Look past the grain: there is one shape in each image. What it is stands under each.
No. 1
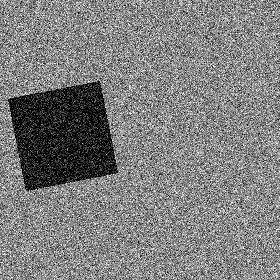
square
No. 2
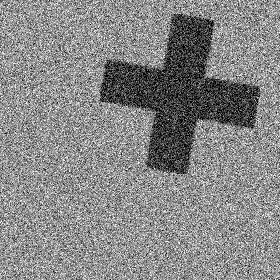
cross
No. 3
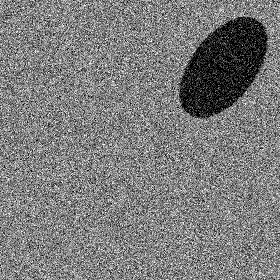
ellipse
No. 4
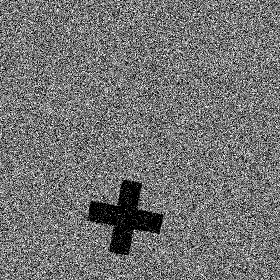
cross
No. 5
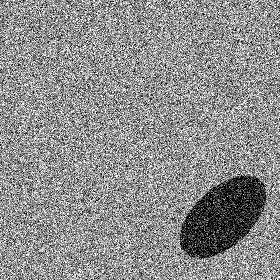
ellipse
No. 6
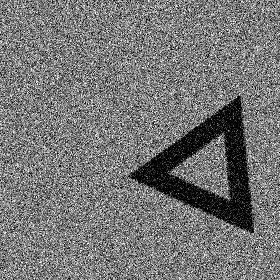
triangle frame
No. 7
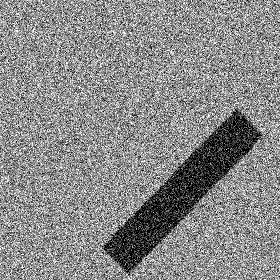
bar
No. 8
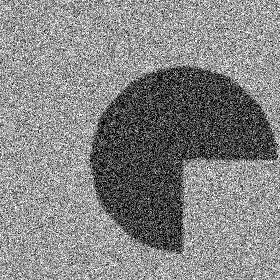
disc with a wedge cut out
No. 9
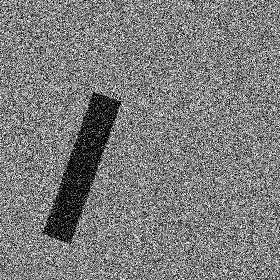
bar
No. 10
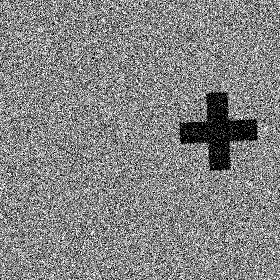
cross
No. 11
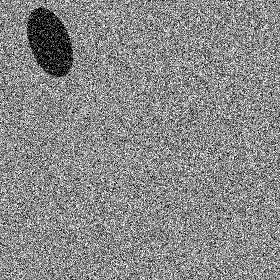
ellipse
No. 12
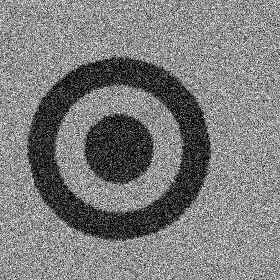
bullseye
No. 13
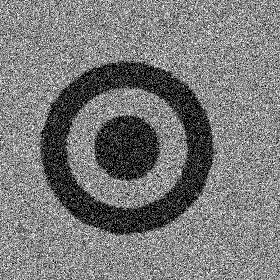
bullseye
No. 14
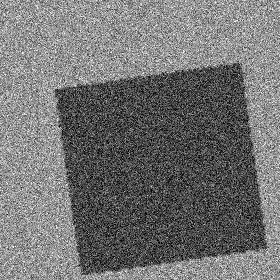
square
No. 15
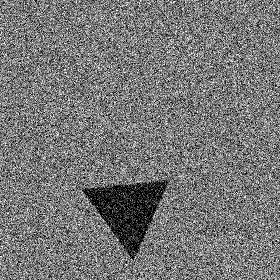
triangle
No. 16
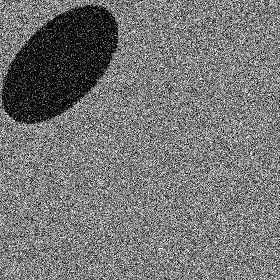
ellipse
